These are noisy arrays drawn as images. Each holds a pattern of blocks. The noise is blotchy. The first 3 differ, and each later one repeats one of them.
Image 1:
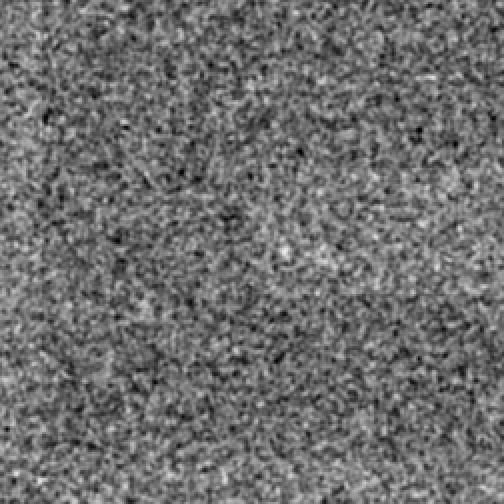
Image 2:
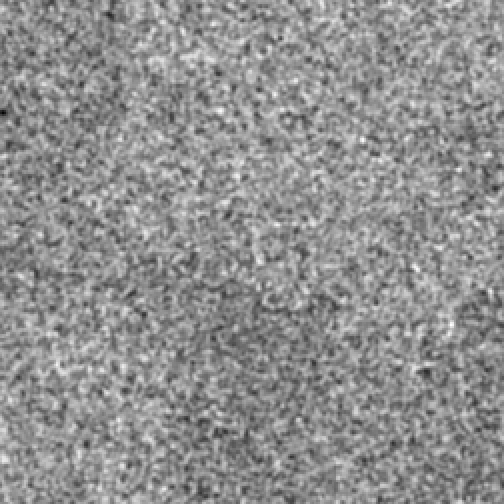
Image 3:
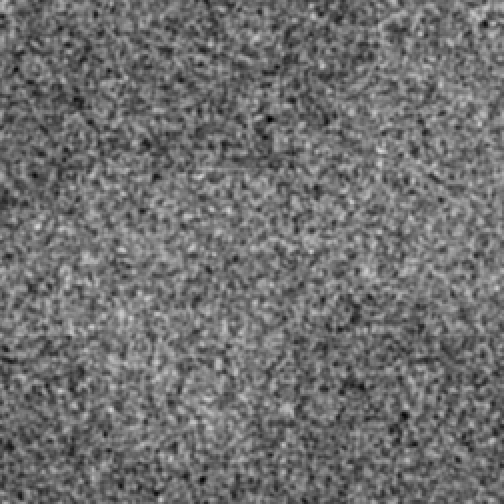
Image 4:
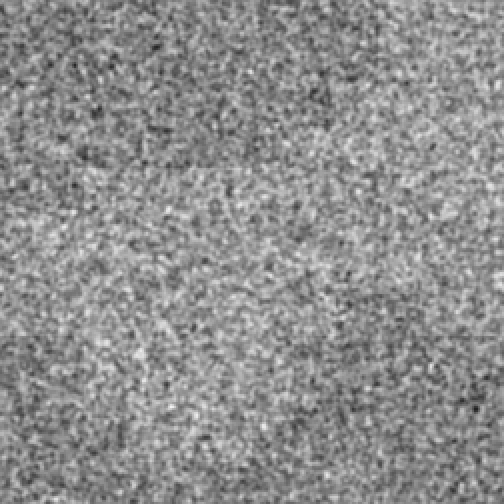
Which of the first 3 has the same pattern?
3
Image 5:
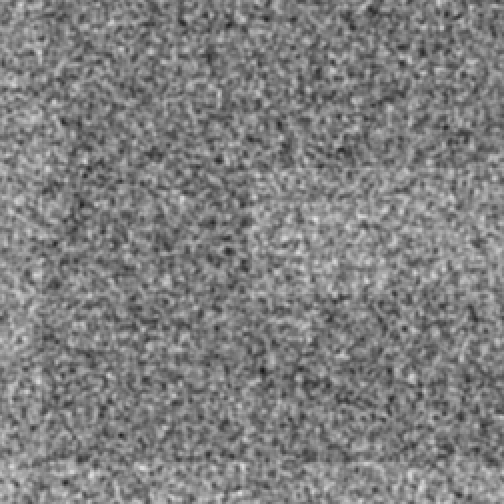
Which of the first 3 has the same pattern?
1
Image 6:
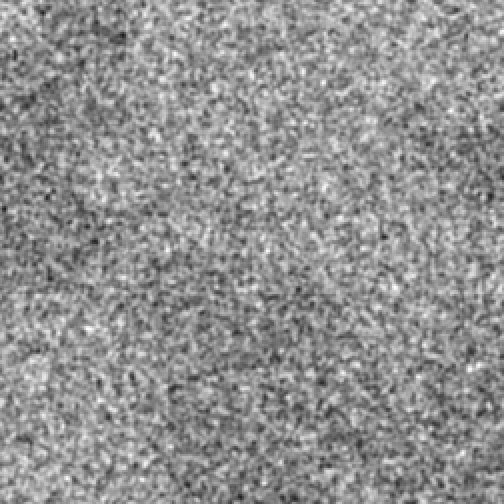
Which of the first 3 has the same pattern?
2
